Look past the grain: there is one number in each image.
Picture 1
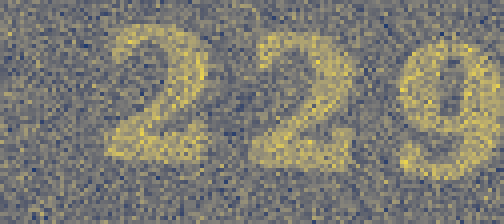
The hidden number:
229
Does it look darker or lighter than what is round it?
lighter
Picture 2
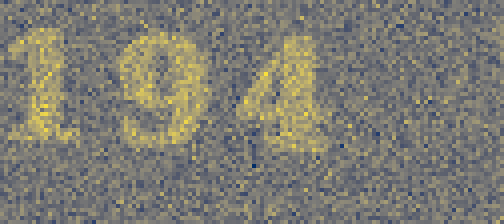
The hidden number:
194
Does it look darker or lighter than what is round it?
lighter
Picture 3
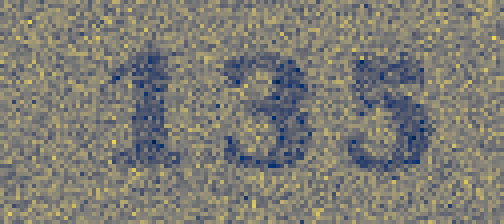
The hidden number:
135
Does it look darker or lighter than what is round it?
darker
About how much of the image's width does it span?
two thirds
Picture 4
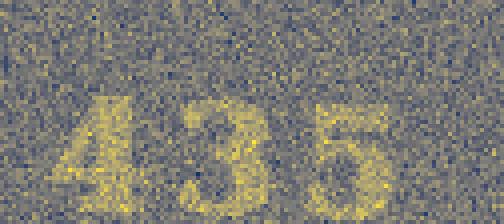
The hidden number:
435
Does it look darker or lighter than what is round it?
lighter
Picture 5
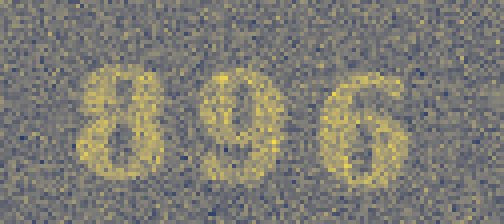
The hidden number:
896
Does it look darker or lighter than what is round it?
lighter
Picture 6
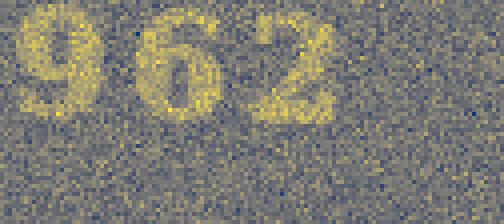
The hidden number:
962
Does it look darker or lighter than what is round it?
lighter
